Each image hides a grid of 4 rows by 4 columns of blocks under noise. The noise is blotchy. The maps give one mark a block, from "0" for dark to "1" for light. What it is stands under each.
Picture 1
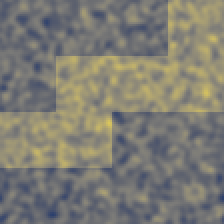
0 0 0 1
0 1 1 1
1 1 0 0
0 0 0 0
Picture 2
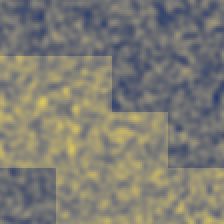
0 0 0 0
1 1 0 0
1 1 1 0
0 1 1 1
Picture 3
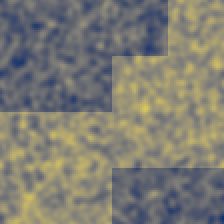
0 0 0 1
0 0 1 1
1 1 1 1
1 1 0 0
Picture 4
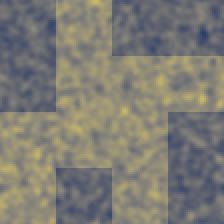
0 1 0 0
0 1 1 1
1 1 1 0
1 0 1 0
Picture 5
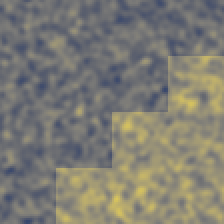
0 0 0 0
0 0 0 1
0 0 1 1
0 1 1 1
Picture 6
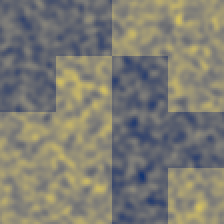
0 0 1 1
0 1 0 1
1 1 0 0
1 1 0 1
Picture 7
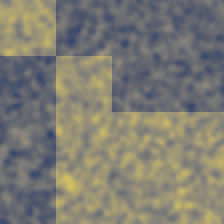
1 0 0 0
0 1 0 0
0 1 1 1
0 1 1 1
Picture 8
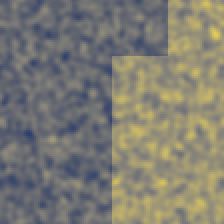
0 0 0 1
0 0 1 1
0 0 1 1
0 0 1 1
